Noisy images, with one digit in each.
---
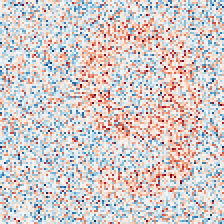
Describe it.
red 9
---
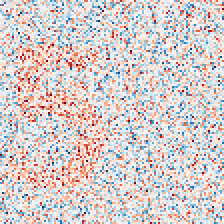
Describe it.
red 5
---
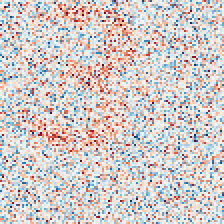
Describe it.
red 3
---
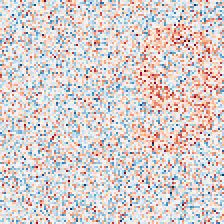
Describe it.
red 9
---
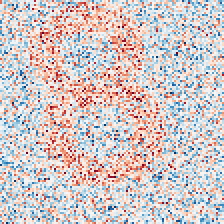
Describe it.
red 8
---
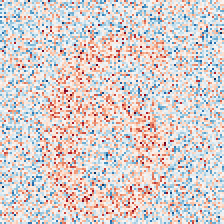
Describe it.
red 6
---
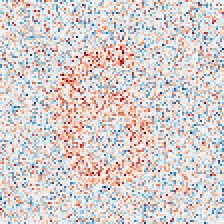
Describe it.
red 6
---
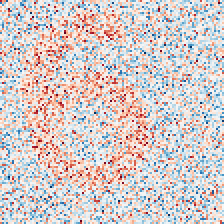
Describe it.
red 6
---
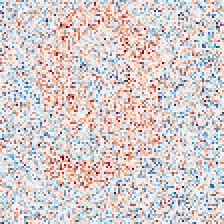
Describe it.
red 9
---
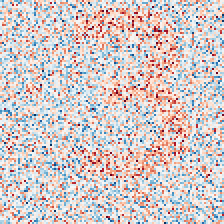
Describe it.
red 3
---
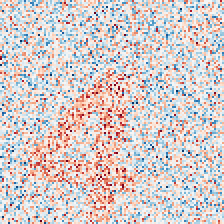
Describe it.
red 4
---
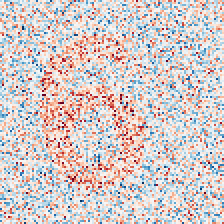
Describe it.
red 6
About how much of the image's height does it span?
two thirds
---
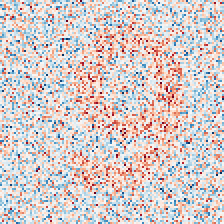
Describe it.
red 9
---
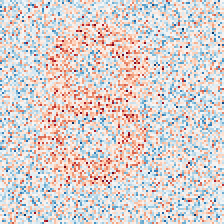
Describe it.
red 8
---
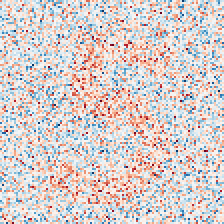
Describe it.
red 5
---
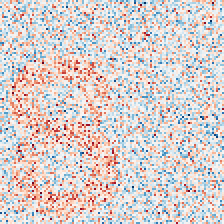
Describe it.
red 8
